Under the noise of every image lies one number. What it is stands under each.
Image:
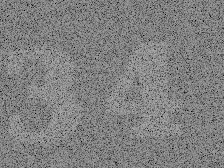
34
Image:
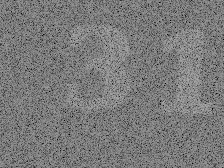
31
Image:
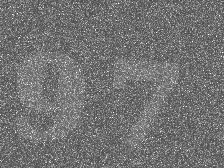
97
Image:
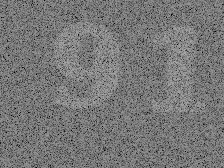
91
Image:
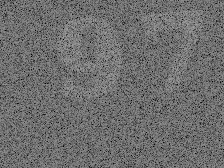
97
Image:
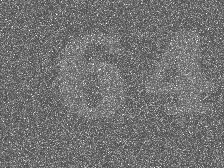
64
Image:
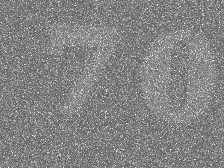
70
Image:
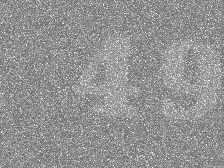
49
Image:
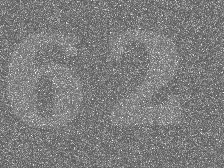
62
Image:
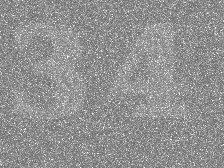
34
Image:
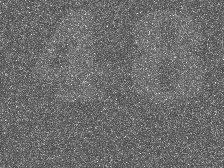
48
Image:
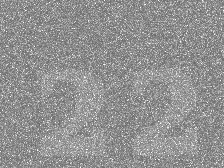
22
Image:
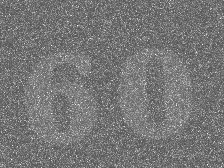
60
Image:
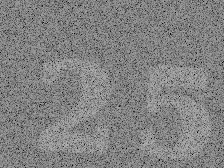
25
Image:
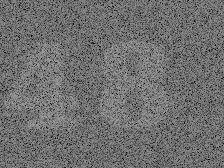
48
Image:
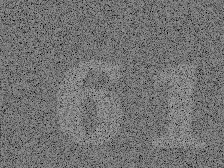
61
